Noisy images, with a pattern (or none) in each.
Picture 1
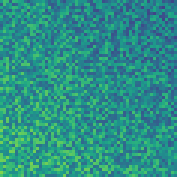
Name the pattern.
a smooth slope
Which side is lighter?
bottom left
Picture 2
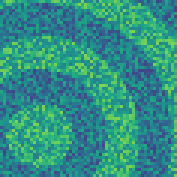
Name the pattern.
rings round one point
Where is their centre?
bottom left
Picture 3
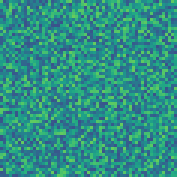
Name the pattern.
only noise
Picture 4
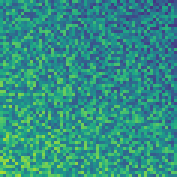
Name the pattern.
a smooth slope
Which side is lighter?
bottom left
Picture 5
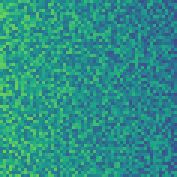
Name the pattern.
a smooth slope
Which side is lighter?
left
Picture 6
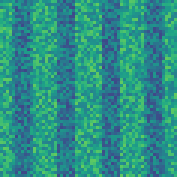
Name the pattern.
vertical stripes
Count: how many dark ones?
4
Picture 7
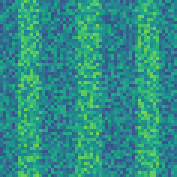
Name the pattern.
vertical stripes
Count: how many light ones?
3
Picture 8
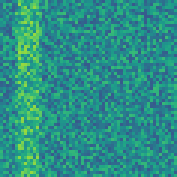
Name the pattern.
one vertical stripe
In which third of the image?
left
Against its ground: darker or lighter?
lighter
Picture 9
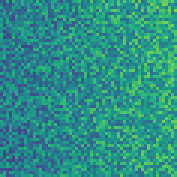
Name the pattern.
a smooth slope
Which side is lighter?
right
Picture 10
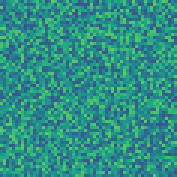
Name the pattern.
only noise
